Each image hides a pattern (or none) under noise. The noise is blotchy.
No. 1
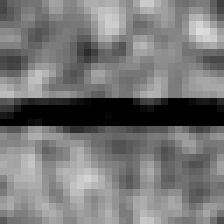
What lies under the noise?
one horizontal stripe
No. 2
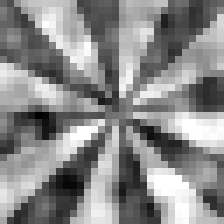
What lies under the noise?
spokes from one point
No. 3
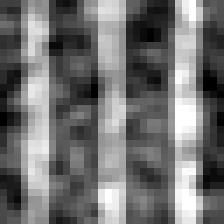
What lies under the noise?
vertical stripes
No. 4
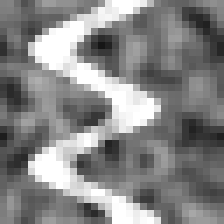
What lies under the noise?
a wavy band
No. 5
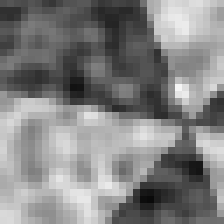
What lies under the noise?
spokes from one point
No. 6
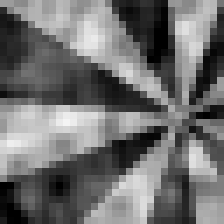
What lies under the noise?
spokes from one point
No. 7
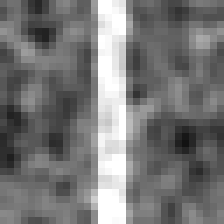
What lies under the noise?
one vertical stripe
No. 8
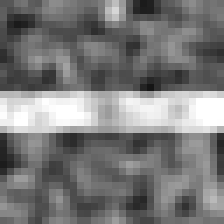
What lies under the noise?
one horizontal stripe
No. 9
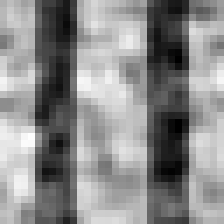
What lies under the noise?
vertical stripes
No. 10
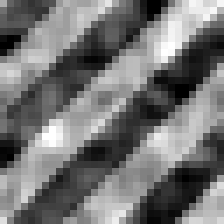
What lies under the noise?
diagonal stripes
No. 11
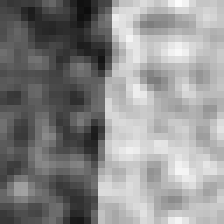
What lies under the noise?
a sharp edge
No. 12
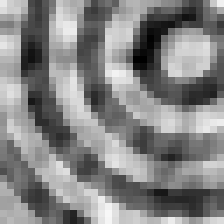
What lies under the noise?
rings round one point
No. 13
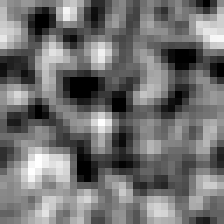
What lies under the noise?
only noise
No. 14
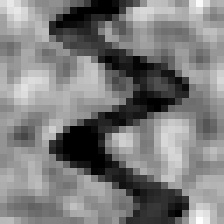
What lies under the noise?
a wavy band
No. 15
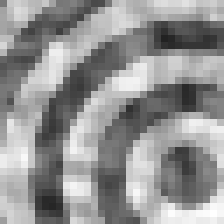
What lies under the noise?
rings round one point
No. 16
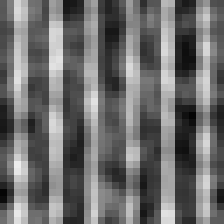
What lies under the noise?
vertical stripes
